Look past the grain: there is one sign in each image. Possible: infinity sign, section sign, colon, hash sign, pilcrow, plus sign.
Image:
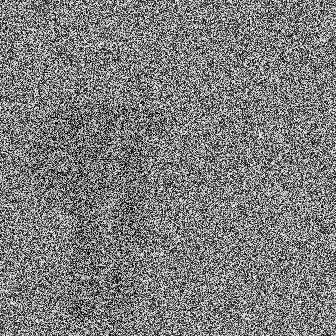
pilcrow
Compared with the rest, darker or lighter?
darker
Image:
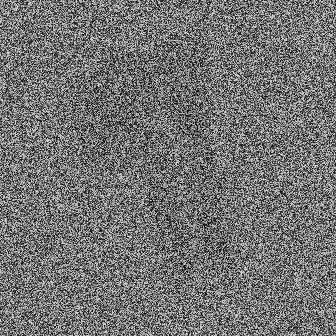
pilcrow
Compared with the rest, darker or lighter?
darker
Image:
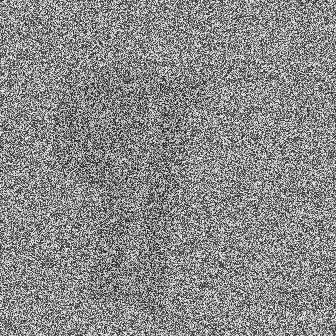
pilcrow
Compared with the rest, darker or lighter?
darker
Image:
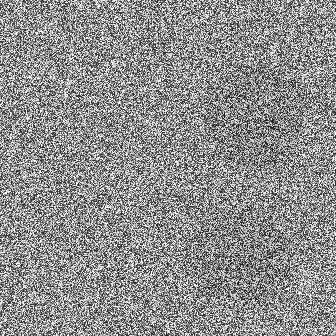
colon
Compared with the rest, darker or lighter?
darker
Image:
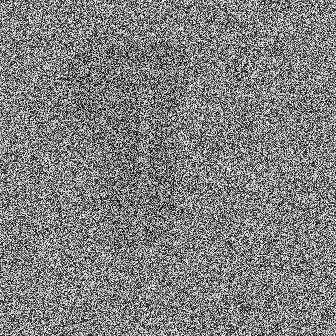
pilcrow
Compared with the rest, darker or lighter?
darker
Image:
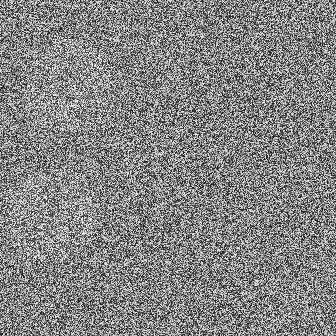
colon
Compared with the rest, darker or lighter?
lighter
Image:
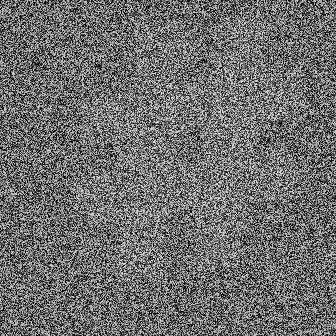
hash sign
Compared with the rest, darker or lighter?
lighter
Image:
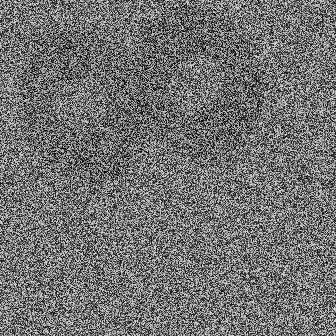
infinity sign
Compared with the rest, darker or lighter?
darker
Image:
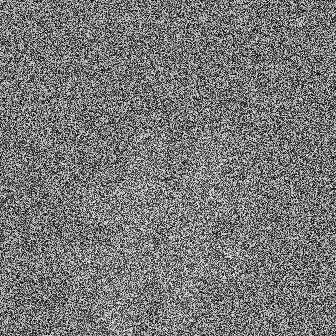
hash sign
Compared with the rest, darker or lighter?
lighter
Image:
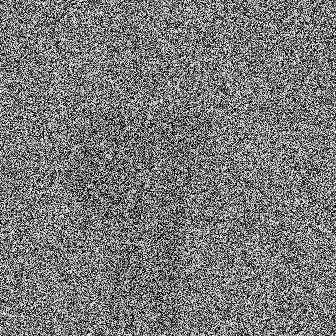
pilcrow
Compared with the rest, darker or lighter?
darker
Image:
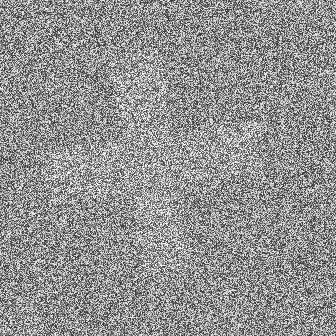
plus sign
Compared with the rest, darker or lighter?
lighter
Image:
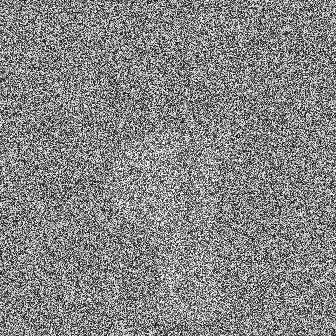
pilcrow
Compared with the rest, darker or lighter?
lighter
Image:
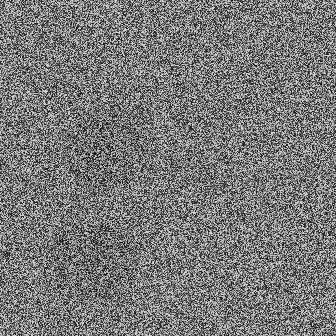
colon
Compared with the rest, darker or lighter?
darker
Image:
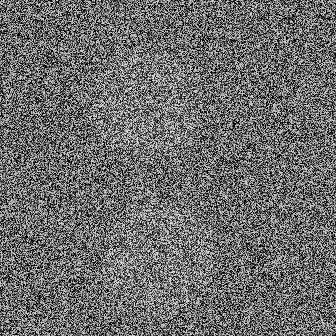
colon
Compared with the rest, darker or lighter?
lighter
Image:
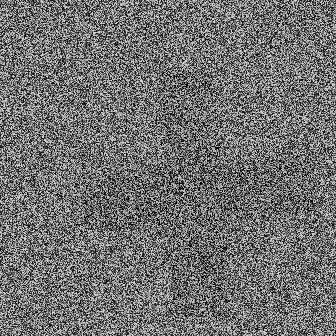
plus sign
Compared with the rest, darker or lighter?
darker
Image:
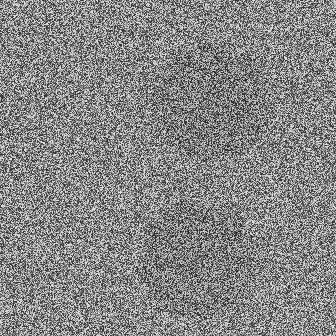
colon
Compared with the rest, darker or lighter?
darker
